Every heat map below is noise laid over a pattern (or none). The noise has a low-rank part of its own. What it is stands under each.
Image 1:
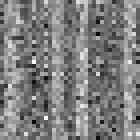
bands of columns
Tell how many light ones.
4
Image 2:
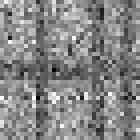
bands of rows crossing bands of columns
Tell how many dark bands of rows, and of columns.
1 and 3
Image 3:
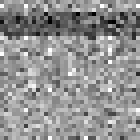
one band of rows
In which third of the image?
top
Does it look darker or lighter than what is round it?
darker
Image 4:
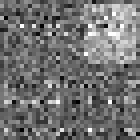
one block
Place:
top right
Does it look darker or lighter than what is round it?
lighter
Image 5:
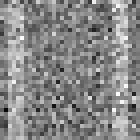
bands of columns
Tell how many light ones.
2
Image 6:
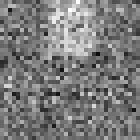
one block
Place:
top middle
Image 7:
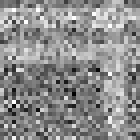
bands of rows crossing bands of columns
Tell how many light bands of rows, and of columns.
2 and 1
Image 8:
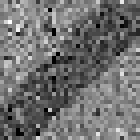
a diagonal band
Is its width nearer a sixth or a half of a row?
a half
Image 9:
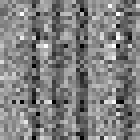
bands of columns
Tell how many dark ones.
4
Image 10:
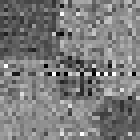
blocks along the diagonal
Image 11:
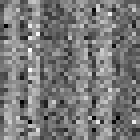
bands of columns
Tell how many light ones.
4
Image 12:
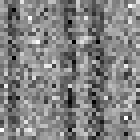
bands of columns
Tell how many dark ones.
3
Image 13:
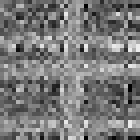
bands of rows crossing bands of columns
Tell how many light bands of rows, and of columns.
3 and 1
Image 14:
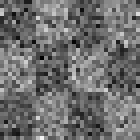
a checkerboard
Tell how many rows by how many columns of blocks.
3 by 4
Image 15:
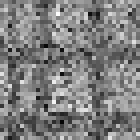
bands of rows crossing bands of columns
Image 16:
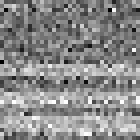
bands of rows
